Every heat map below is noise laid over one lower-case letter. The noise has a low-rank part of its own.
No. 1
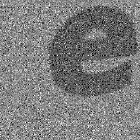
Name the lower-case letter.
e
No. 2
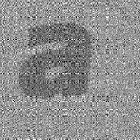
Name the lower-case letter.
a
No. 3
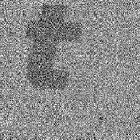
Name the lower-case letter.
t
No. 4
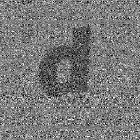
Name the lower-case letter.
d
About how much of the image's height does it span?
half
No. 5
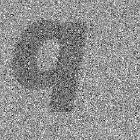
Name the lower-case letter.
q
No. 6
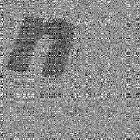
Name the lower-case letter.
n
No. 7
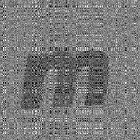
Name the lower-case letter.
m
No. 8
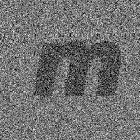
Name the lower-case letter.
m
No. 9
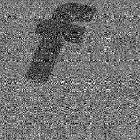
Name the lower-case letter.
f
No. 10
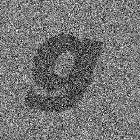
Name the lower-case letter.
g
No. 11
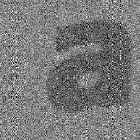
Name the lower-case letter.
a
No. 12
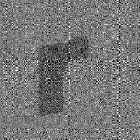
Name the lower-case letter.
r
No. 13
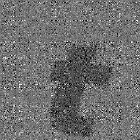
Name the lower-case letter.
t
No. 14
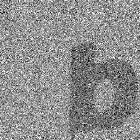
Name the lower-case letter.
b
